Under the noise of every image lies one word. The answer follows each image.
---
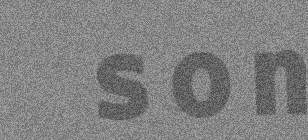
son
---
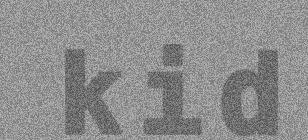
kid
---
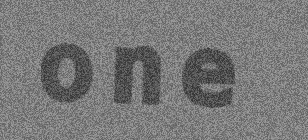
one
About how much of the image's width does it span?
two thirds
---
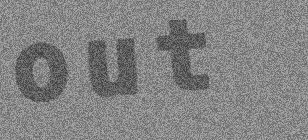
out
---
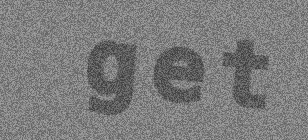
get
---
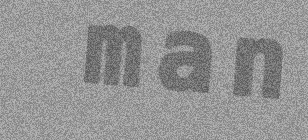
man
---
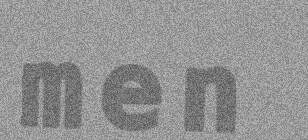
men
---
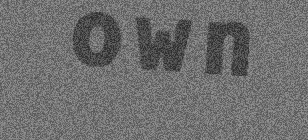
own
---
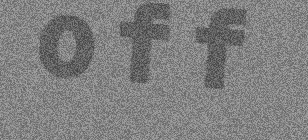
off
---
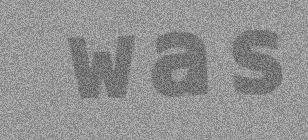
was
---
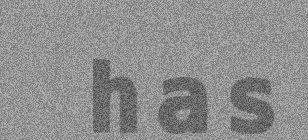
has
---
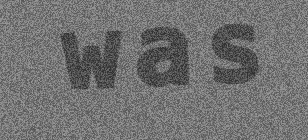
was
